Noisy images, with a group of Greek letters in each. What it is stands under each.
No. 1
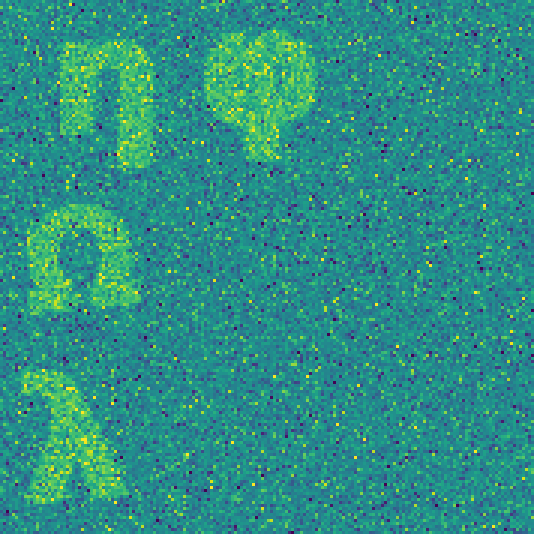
top left: eta; top middle: phi; middle left: omega; bottom left: lambda
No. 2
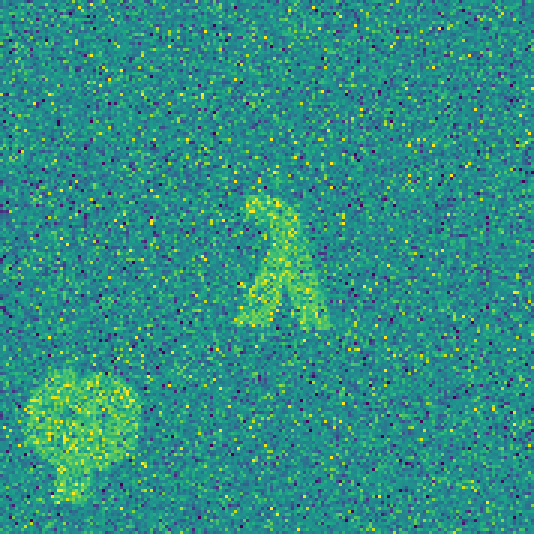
centre: lambda; bottom left: phi
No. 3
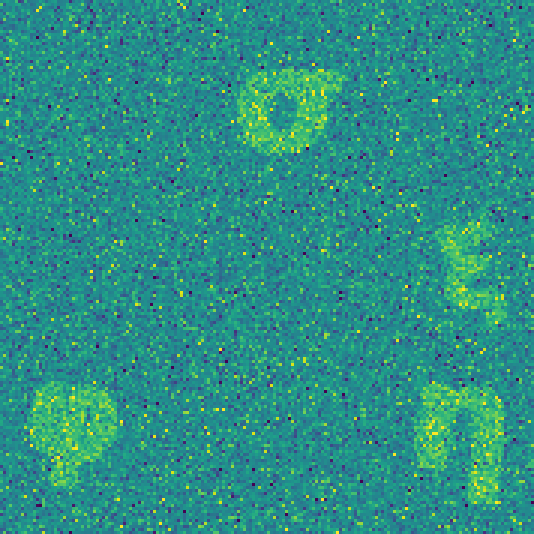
top middle: sigma; middle right: xi; bottom left: phi; bottom right: eta
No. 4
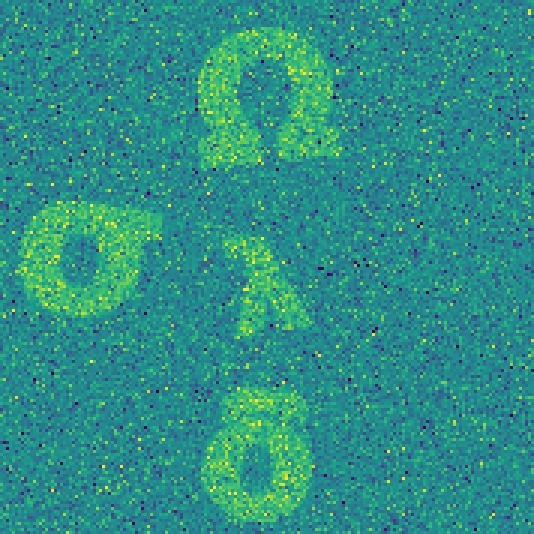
top middle: omega; middle left: sigma; centre: lambda; bottom middle: delta
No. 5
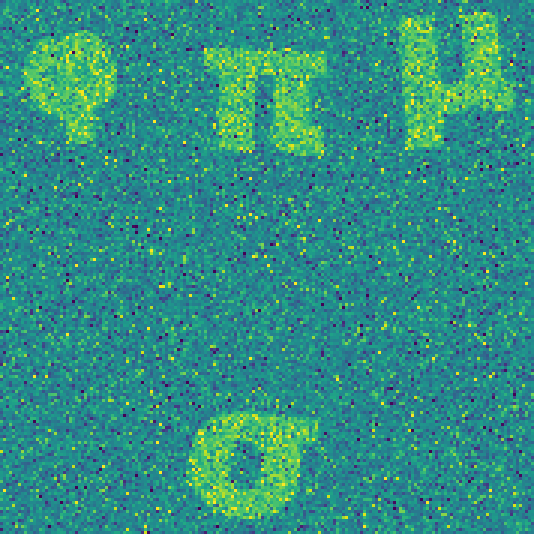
top left: phi; top middle: pi; top right: mu; bottom middle: sigma
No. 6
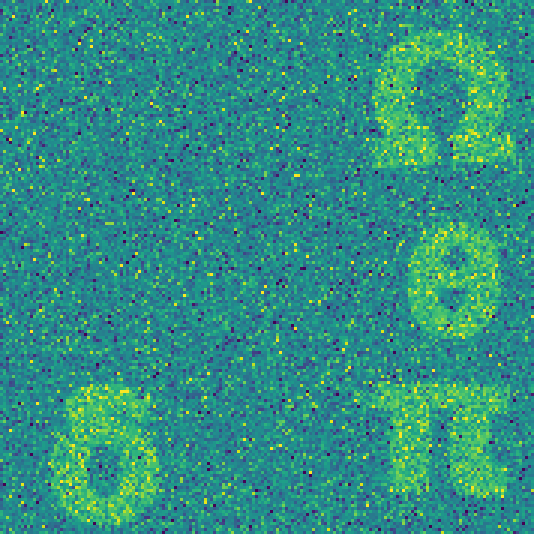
top right: omega; middle right: theta; bottom left: delta; bottom right: pi
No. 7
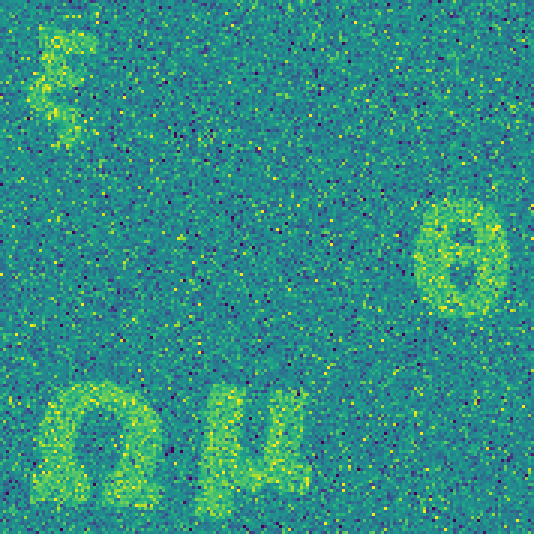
top left: xi; middle right: theta; bottom left: omega; bottom middle: mu
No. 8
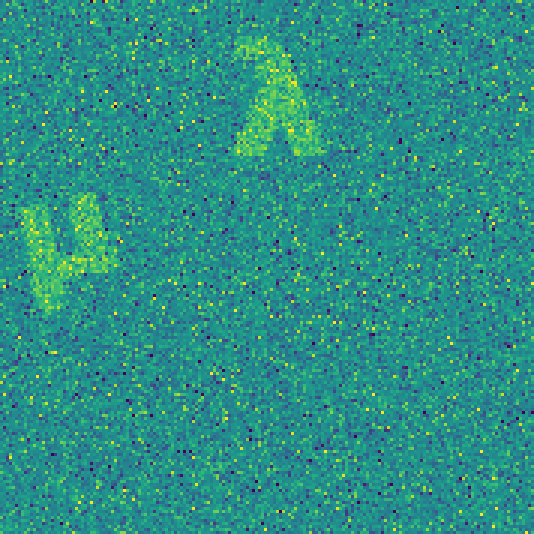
top middle: lambda; middle left: mu
